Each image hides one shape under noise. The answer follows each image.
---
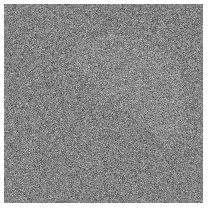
light half disc
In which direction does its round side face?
up and right
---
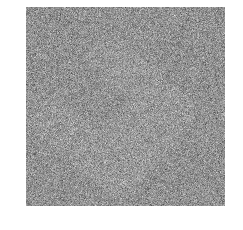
light square with a notch
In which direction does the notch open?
up and left
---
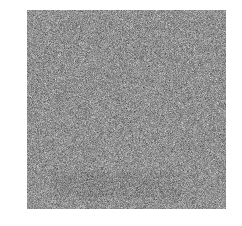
dark bar
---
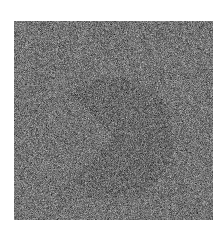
dark disc with a wedge cut out
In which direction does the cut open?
left
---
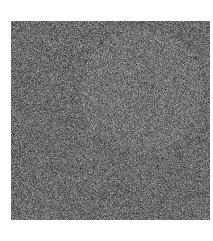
light disc
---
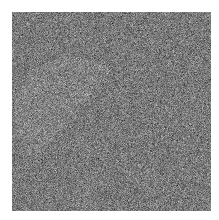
light half disc
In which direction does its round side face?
up and left
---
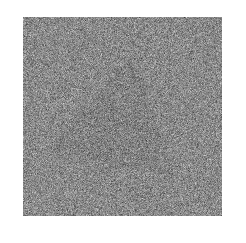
dark triangle
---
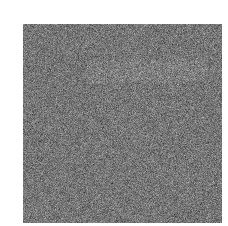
light bar
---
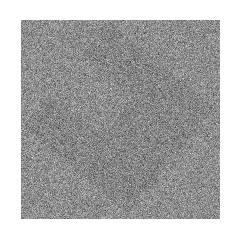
dark square with a notch
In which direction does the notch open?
up and left
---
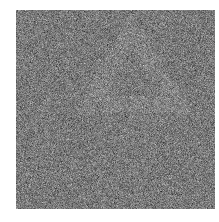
light triangle frame
